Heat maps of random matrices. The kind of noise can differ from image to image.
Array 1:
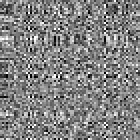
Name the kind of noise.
low rank plus noise
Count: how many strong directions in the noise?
one
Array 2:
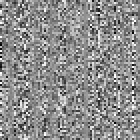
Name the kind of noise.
columns of uneven size
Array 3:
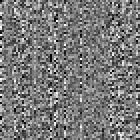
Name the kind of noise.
columns of uneven size
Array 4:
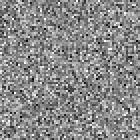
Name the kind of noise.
independent entries
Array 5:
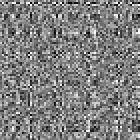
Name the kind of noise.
low rank plus noise
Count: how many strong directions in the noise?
one
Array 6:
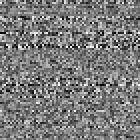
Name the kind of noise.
rows of uneven size
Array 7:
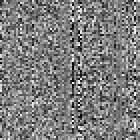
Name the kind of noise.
columns of uneven size
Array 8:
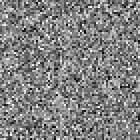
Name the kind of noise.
independent entries
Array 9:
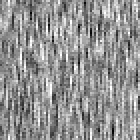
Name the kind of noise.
streaked along the columns
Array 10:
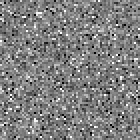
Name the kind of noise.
heavy tails
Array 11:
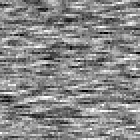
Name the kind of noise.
streaked along the rows
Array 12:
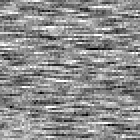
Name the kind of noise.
streaked along the rows
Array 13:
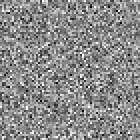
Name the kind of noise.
low rank plus noise
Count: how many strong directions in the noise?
five to eight
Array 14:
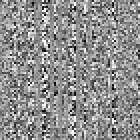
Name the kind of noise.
columns of uneven size
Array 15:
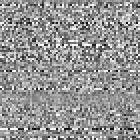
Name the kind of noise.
rows of uneven size
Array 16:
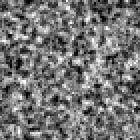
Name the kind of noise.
blotchy
